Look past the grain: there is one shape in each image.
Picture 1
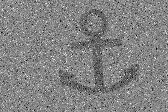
dark anchor
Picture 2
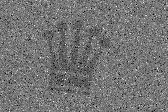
dark chess queen
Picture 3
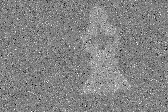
light chess bishop
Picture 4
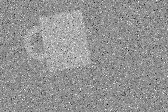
light cup
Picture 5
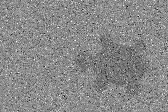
dark turtle
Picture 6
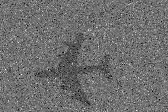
dark airplane
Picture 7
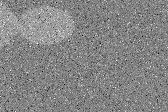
light fish, top left
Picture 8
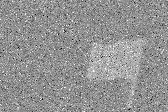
light flag
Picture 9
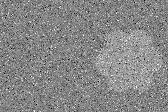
light flower
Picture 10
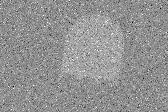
light ghost
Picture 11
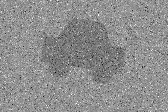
dark car
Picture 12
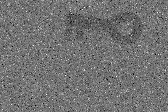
dark key
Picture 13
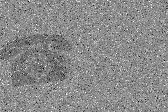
dark telephone
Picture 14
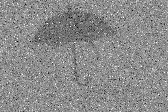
dark umbrella
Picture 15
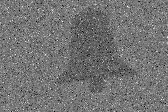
dark bell
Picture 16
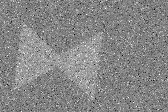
light bow tie
